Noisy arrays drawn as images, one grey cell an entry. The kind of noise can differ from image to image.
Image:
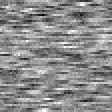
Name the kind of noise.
streaked along the rows
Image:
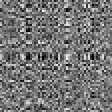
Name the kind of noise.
low rank plus noise
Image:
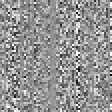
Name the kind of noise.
columns of uneven size
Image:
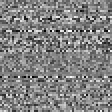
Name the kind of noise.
rows of uneven size
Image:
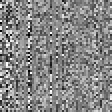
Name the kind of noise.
columns of uneven size
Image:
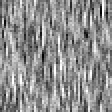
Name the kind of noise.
streaked along the columns
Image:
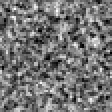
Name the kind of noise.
blotchy
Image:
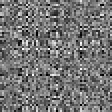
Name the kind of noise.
low rank plus noise
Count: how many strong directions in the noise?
two
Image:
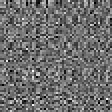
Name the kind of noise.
low rank plus noise
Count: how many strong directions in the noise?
two
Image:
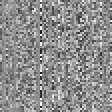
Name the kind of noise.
columns of uneven size
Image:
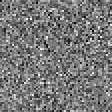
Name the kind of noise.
independent entries
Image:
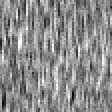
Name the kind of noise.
streaked along the columns
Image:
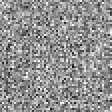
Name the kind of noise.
low rank plus noise
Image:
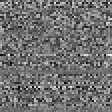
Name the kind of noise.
rows of uneven size
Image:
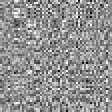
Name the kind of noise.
low rank plus noise
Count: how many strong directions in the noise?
two
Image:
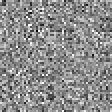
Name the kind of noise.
low rank plus noise
